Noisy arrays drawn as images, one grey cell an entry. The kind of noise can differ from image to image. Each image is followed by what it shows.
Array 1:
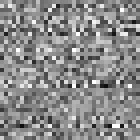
rows of uneven size
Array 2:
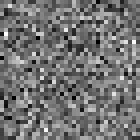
independent entries
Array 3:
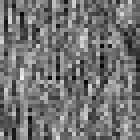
streaked along the columns
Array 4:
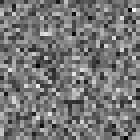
independent entries
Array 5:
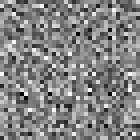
low rank plus noise
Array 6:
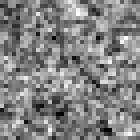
blotchy
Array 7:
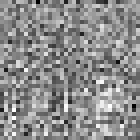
low rank plus noise
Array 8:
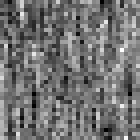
streaked along the columns
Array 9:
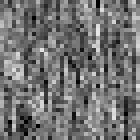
streaked along the columns
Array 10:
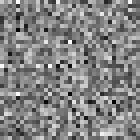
low rank plus noise
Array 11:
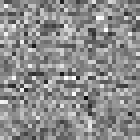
low rank plus noise
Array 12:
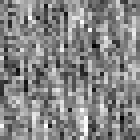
streaked along the columns
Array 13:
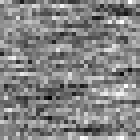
streaked along the rows
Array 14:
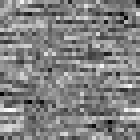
streaked along the rows
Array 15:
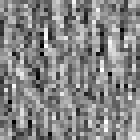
streaked along the columns
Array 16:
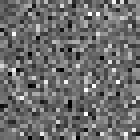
heavy tails
